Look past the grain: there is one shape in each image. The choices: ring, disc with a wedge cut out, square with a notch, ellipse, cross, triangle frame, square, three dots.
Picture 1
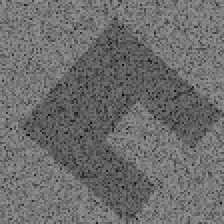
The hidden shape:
square with a notch
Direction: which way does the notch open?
down and right
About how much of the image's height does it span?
nearly all
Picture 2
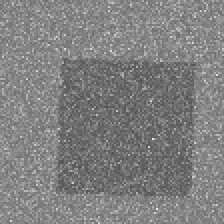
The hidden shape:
square
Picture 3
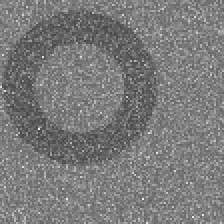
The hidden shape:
ring
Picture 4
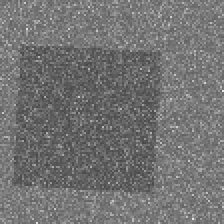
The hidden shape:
square
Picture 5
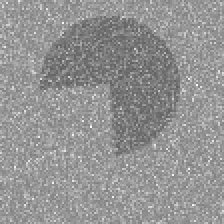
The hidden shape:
disc with a wedge cut out
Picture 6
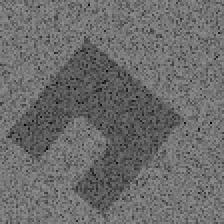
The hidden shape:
square with a notch
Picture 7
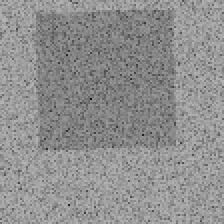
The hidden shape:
square
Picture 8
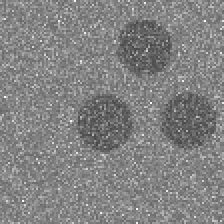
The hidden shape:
three dots
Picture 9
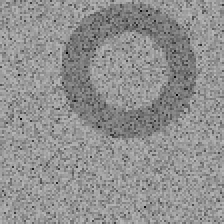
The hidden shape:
ring
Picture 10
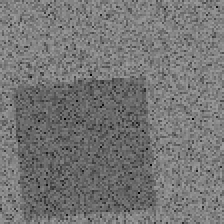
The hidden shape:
square
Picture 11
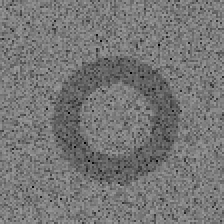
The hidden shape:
ring
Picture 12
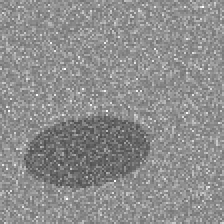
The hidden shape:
ellipse
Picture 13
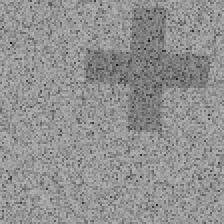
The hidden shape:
cross
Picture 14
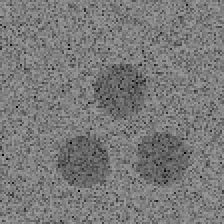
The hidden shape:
three dots
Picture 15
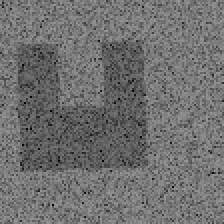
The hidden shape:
square with a notch
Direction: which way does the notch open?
up
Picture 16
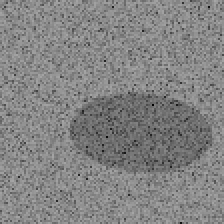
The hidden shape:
ellipse
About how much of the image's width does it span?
two thirds
